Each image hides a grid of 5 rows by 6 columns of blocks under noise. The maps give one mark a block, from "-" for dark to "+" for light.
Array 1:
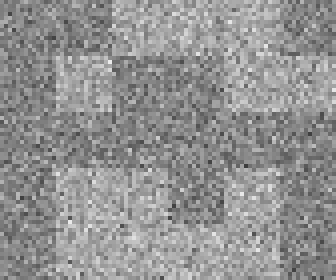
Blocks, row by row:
- - + + + -
- + - - + +
- - - - - -
- + + - + -
- + + + + -
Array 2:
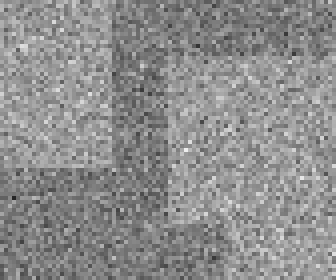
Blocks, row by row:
+ + - - - -
+ + - + + +
+ + - + + +
- - - + + +
- - - - + +
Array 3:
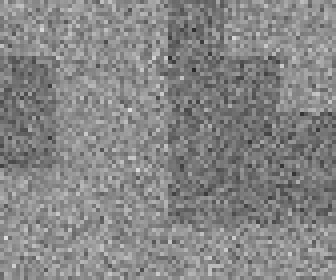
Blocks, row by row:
+ + + - + +
- + + - - +
- + + - - -
+ + + - - -
+ + + + + +
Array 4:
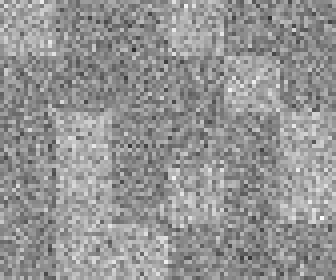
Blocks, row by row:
+ - - + - -
- - - - + -
- + - - - +
- + - + - +
- + + - - -
